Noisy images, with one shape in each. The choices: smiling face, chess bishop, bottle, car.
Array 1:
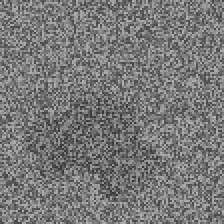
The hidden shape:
car
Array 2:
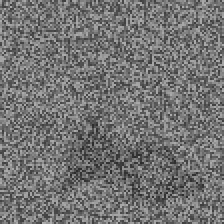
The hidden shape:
chess bishop
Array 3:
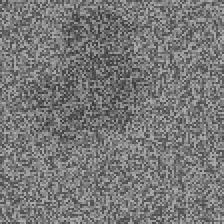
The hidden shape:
car
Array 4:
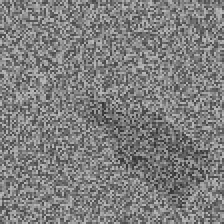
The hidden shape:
bottle
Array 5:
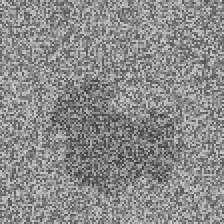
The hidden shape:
car
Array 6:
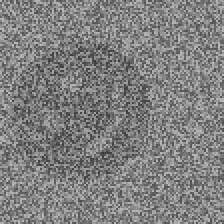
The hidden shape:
smiling face
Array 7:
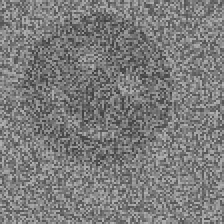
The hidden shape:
smiling face
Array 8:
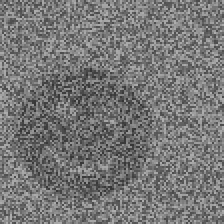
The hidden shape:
smiling face
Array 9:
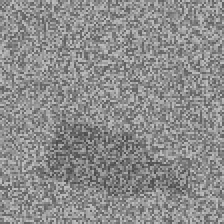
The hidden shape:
bottle
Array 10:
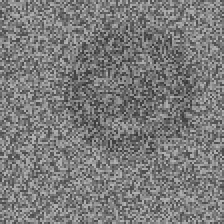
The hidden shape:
smiling face
